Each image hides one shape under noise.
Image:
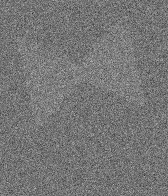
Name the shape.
bow tie
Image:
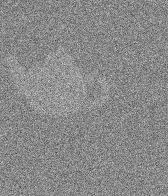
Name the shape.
teapot
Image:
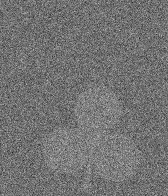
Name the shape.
club
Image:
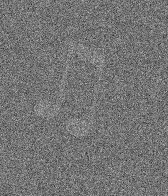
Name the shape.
pair of musical notes
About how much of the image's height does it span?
half
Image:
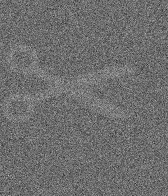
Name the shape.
pair of scissors
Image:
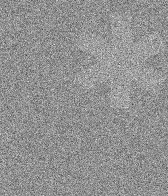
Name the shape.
asterisk
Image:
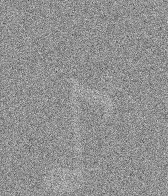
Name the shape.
musical note
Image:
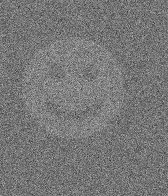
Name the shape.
smiling face
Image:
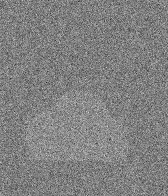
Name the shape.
cloud
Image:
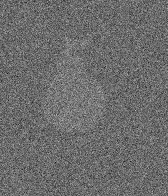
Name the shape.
pear
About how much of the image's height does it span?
half
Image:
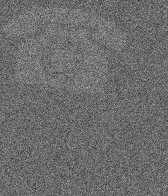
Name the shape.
telephone
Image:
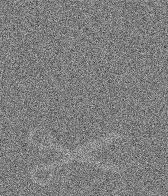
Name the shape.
pair of scissors
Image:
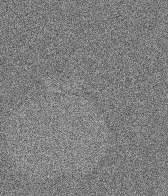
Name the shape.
apple
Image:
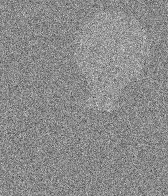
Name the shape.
light bulb
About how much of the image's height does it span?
half
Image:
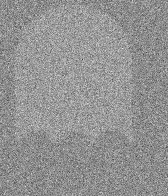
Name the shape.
ghost
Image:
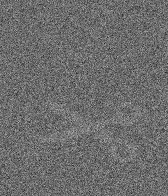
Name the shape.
pair of scissors
